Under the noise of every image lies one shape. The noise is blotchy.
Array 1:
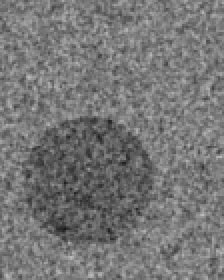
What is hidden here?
dark disc
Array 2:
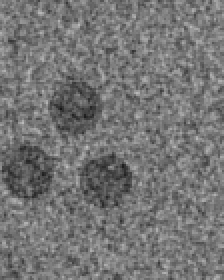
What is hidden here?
dark three dots
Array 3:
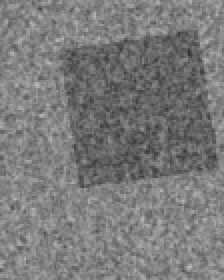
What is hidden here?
dark square
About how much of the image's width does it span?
two thirds
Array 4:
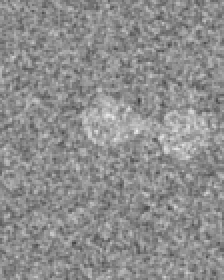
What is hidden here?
light dumbbell
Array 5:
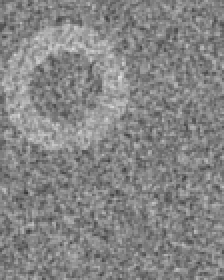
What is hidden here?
light ring
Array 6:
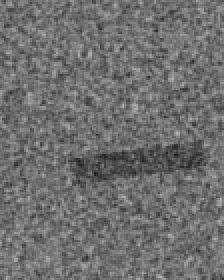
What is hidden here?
dark bar
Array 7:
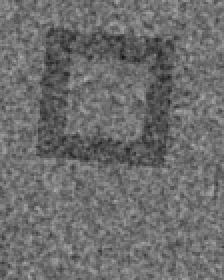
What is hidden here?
dark square frame
